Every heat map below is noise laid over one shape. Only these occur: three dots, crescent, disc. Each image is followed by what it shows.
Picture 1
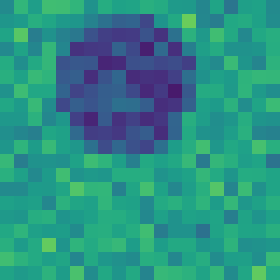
dark disc
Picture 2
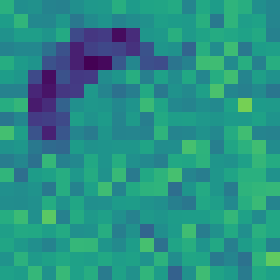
dark crescent
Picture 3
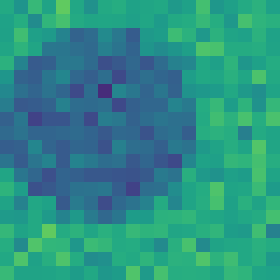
dark disc
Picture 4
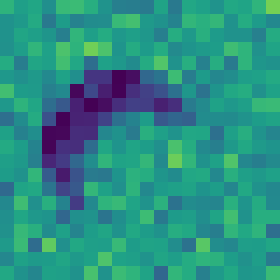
dark crescent
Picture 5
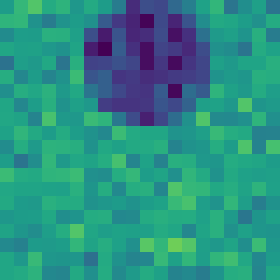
dark disc, top middle
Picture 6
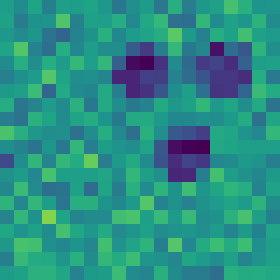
dark three dots
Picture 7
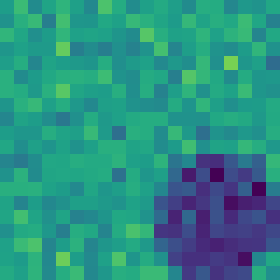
dark disc, bottom right
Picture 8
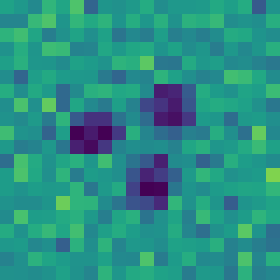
dark three dots, centre
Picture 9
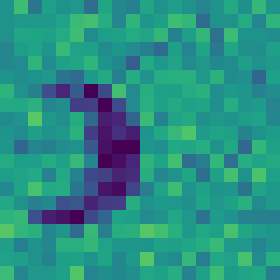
dark crescent
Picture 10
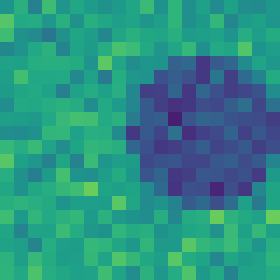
dark disc
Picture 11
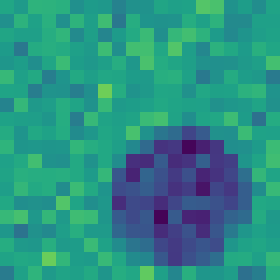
dark disc
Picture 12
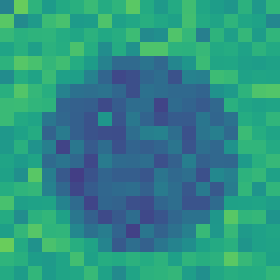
dark disc
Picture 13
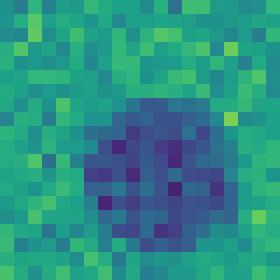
dark disc
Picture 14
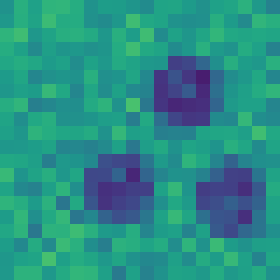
dark three dots
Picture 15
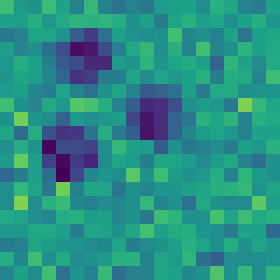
dark three dots
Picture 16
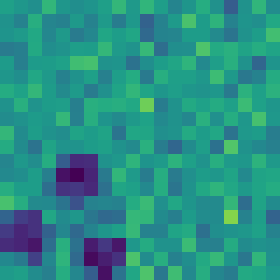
dark three dots, bottom left
